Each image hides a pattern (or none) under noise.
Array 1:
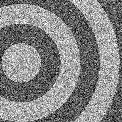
rings round one point
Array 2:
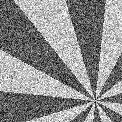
spokes from one point
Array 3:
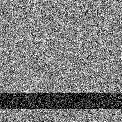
one horizontal stripe
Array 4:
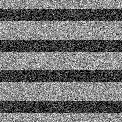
horizontal stripes
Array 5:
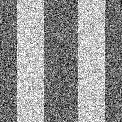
vertical stripes
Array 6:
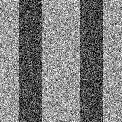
vertical stripes
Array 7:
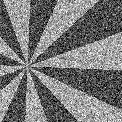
spokes from one point
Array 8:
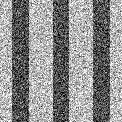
vertical stripes
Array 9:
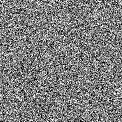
only noise
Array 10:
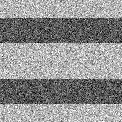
horizontal stripes
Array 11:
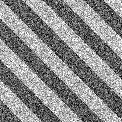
diagonal stripes
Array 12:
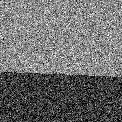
a sharp edge
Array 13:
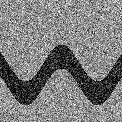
a wavy band
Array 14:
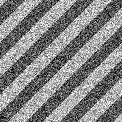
diagonal stripes
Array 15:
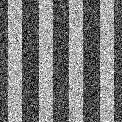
vertical stripes
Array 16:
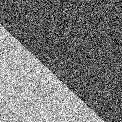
a sharp edge
